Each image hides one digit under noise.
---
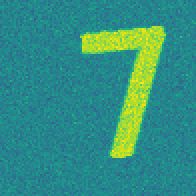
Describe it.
light 7
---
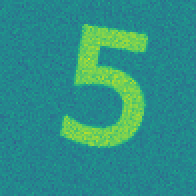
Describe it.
light 5
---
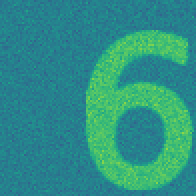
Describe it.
light 6
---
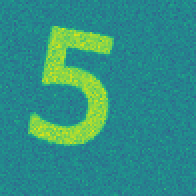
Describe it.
light 5
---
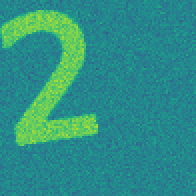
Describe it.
light 2
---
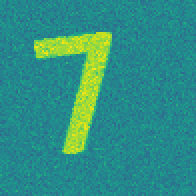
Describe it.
light 7
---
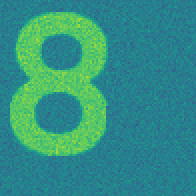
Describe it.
light 8
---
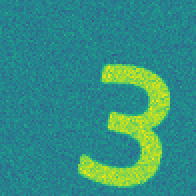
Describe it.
light 3
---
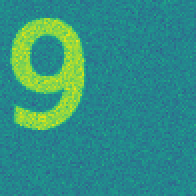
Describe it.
light 9
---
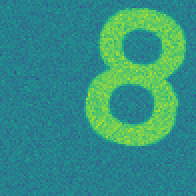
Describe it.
light 8
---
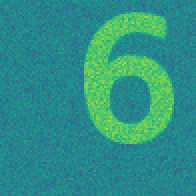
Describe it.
light 6
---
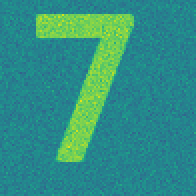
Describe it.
light 7
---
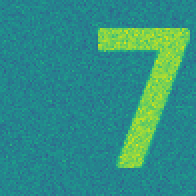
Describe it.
light 7
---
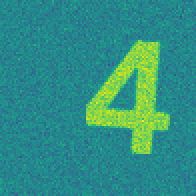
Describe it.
light 4
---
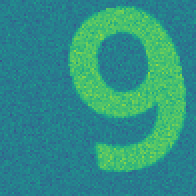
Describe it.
light 9
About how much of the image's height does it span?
nearly all
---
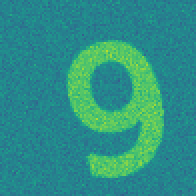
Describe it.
light 9
